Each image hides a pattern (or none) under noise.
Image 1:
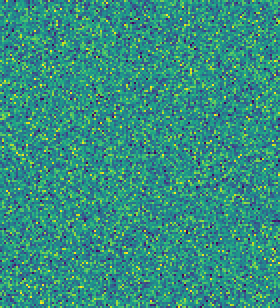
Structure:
only noise
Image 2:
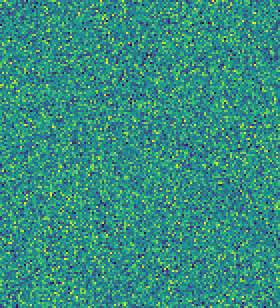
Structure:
only noise
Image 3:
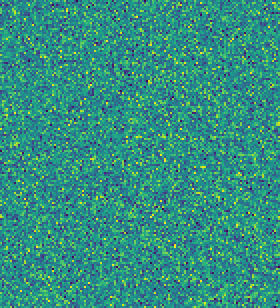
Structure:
only noise
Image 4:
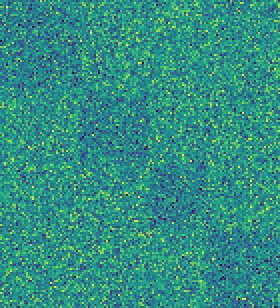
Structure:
blocks along the diagonal
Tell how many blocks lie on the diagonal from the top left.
4
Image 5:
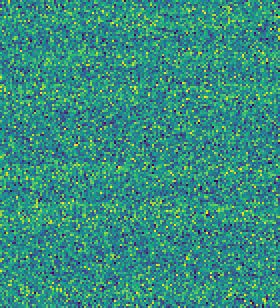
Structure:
bands of rows
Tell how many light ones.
6
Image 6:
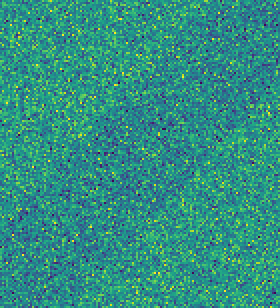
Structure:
a diagonal band
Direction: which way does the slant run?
bottom left to top right
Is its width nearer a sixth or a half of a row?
a half
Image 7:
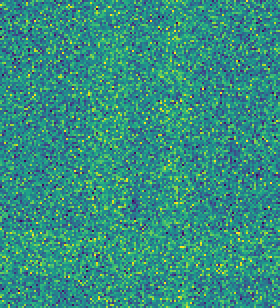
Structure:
bands of rows crossing bands of columns
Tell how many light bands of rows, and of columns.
1 and 2
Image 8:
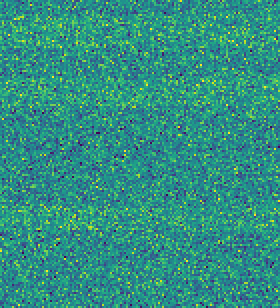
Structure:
bands of rows
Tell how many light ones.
3
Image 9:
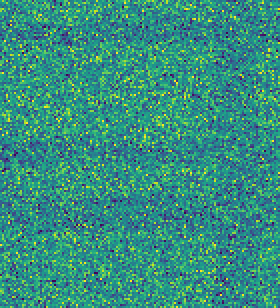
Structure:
bands of rows crossing bands of columns
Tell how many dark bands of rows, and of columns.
3 and 1
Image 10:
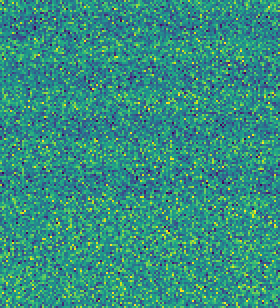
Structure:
bands of rows
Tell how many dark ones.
4
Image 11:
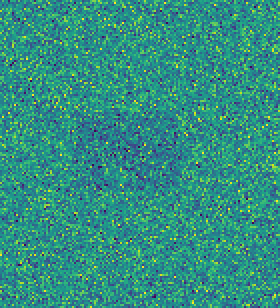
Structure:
one block
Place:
centre
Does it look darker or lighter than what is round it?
darker
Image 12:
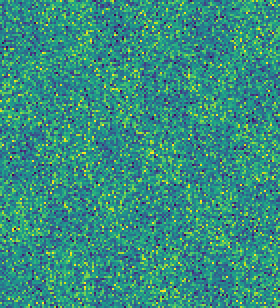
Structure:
a checkerboard
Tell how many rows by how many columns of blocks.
5 by 6
